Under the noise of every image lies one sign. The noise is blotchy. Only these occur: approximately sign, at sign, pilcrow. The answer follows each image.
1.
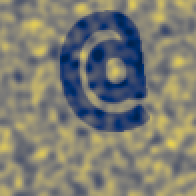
dark at sign
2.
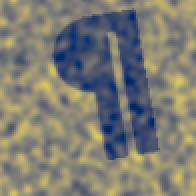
dark pilcrow
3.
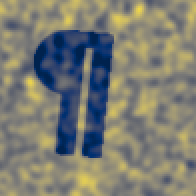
dark pilcrow
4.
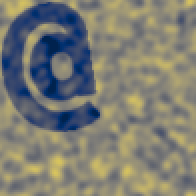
dark at sign
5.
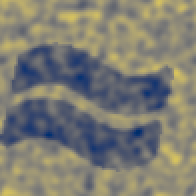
dark approximately sign
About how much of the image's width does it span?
nearly all
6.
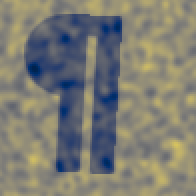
dark pilcrow
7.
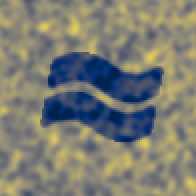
dark approximately sign
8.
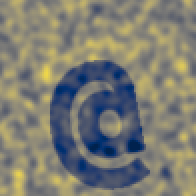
dark at sign
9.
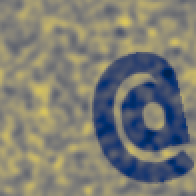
dark at sign
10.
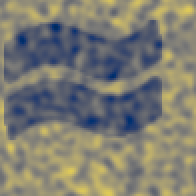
dark approximately sign
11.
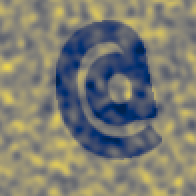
dark at sign
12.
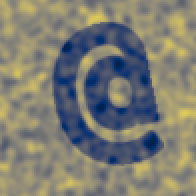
dark at sign
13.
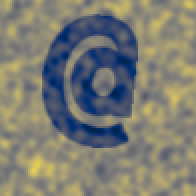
dark at sign
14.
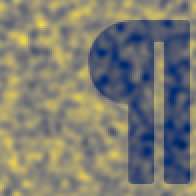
dark pilcrow
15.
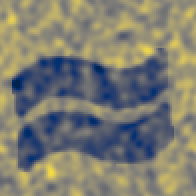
dark approximately sign
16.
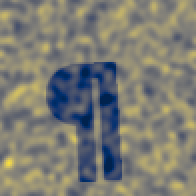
dark pilcrow
